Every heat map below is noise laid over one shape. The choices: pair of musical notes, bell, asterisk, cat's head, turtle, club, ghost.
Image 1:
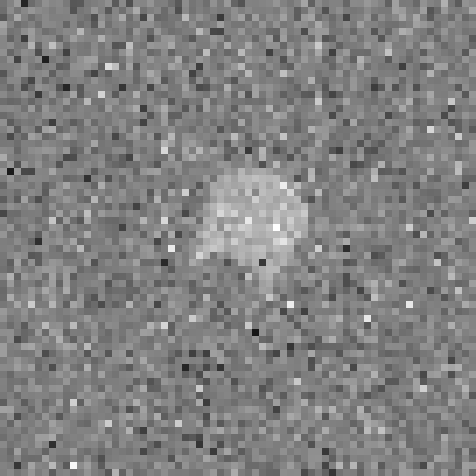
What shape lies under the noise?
cat's head
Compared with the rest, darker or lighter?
lighter
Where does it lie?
centre
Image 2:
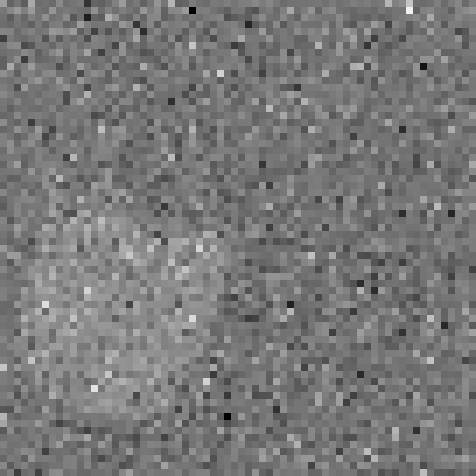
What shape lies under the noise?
ghost
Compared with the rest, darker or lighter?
lighter
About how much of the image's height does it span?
half
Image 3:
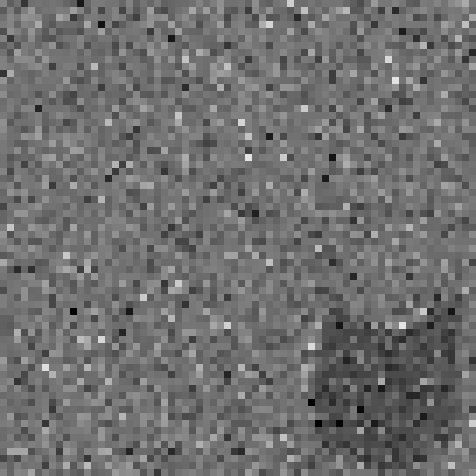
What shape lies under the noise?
cat's head
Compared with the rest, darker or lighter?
darker
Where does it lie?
bottom right
